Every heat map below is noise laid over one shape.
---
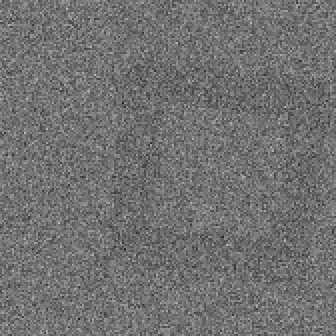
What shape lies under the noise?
square frame
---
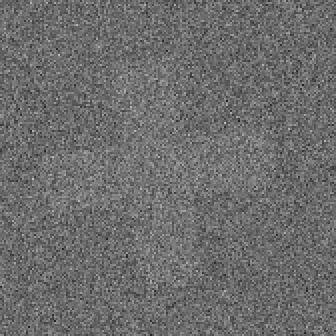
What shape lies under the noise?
cross
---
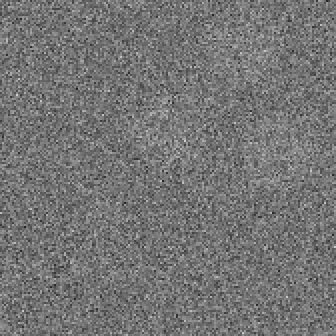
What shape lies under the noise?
three dots
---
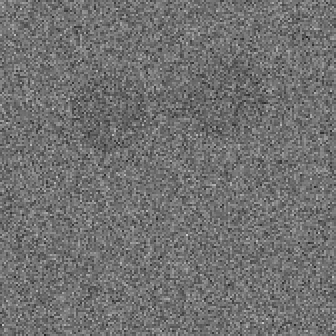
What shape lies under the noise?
dumbbell
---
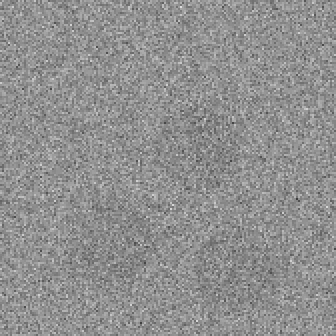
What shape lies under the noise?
three dots
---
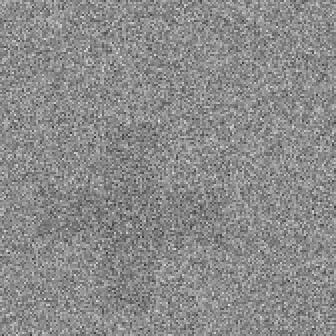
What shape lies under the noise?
cross
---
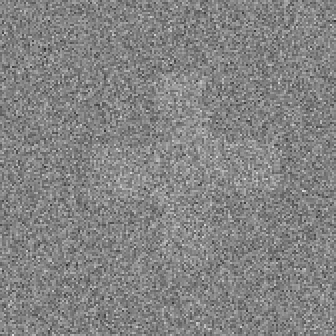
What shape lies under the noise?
cross
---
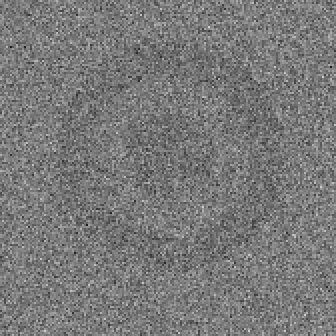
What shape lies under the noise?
bullseye
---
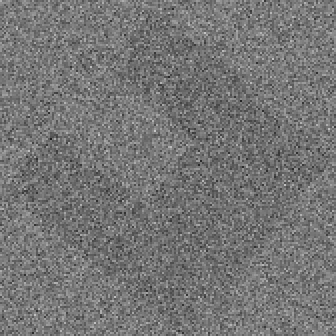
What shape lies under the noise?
square with a notch
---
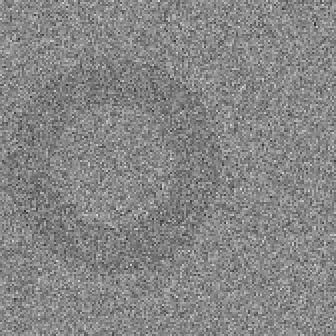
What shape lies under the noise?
ring
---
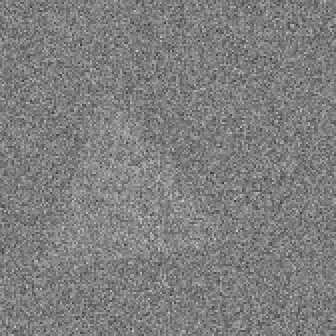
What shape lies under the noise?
triangle
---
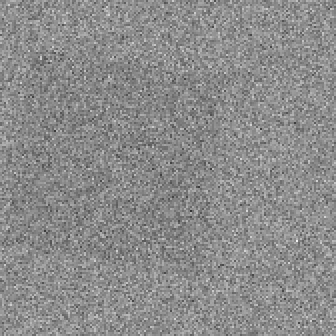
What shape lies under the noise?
square
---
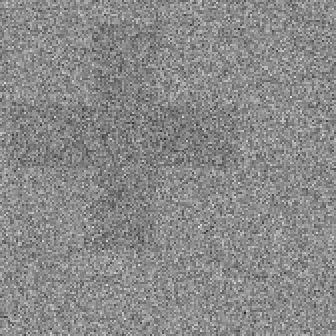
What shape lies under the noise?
cross
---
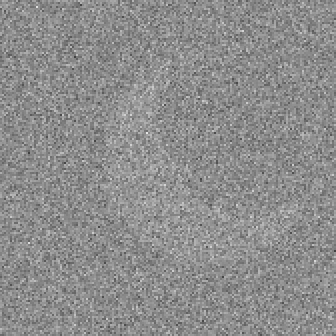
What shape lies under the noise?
crescent
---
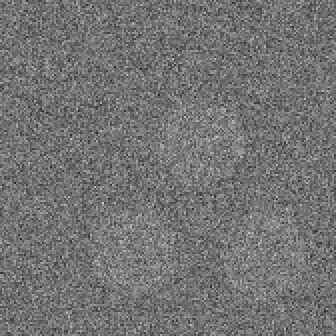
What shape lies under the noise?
three dots
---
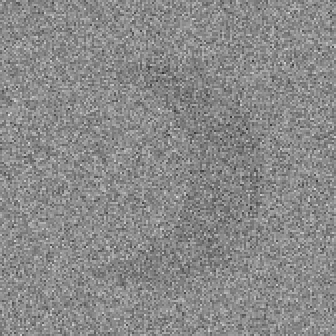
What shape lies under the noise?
crescent
